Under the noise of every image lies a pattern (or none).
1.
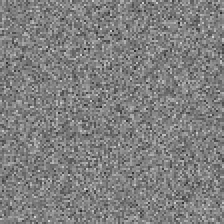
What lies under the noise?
only noise
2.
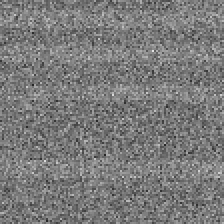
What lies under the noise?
bands of rows
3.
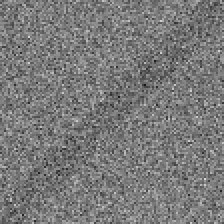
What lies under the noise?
a diagonal band
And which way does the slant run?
bottom left to top right
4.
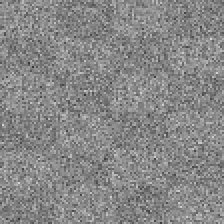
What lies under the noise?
a checkerboard
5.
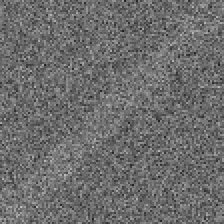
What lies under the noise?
a diagonal band
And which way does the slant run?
bottom left to top right
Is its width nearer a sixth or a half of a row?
a sixth
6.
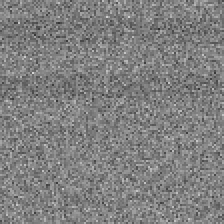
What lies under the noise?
bands of rows
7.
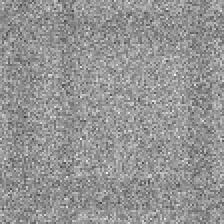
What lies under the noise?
bands of rows crossing bands of columns
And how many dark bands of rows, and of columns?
2 and 3
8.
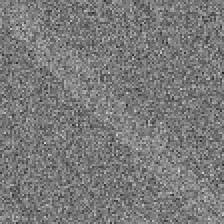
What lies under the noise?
a diagonal band
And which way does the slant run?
top left to bottom right
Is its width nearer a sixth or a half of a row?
a sixth
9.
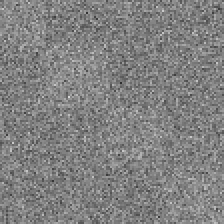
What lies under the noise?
blocks along the diagonal
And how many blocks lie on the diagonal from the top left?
4
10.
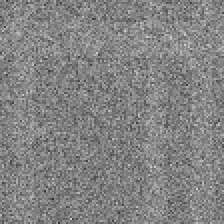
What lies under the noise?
bands of rows crossing bands of columns
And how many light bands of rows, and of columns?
1 and 3
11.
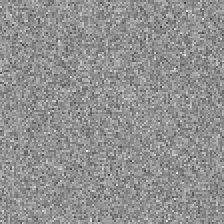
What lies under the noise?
only noise
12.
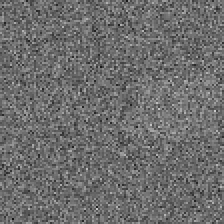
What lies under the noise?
one block
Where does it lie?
middle right
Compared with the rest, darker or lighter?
lighter
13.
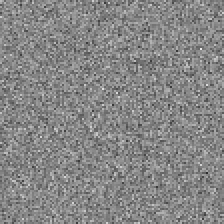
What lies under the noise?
only noise
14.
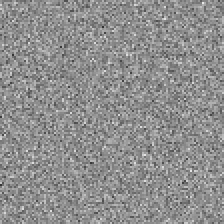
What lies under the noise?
only noise
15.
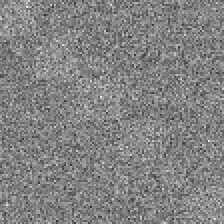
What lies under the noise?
blocks along the diagonal
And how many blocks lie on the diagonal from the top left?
6
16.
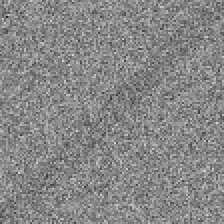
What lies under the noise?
a diagonal band
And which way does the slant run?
bottom left to top right
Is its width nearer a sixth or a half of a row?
a sixth
